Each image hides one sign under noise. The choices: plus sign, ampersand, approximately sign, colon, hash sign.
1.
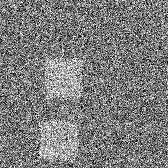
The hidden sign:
colon
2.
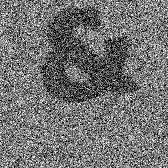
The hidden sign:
ampersand
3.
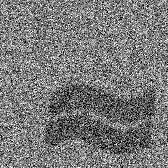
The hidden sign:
approximately sign
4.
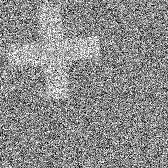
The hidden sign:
plus sign
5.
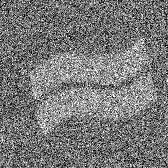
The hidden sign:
approximately sign
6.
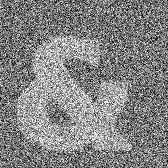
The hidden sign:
ampersand
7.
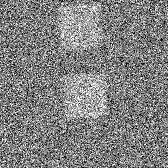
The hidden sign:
colon
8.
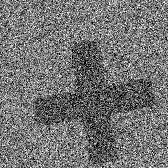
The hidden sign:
plus sign
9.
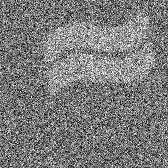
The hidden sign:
approximately sign
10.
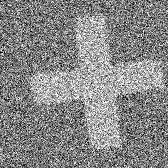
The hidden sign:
plus sign
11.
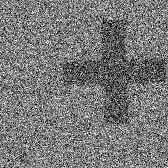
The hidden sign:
plus sign
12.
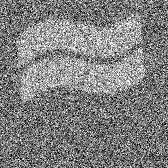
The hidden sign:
approximately sign
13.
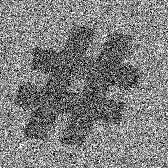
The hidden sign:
hash sign
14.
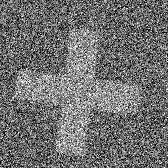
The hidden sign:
plus sign
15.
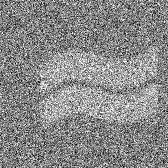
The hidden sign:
approximately sign
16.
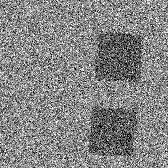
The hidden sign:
colon
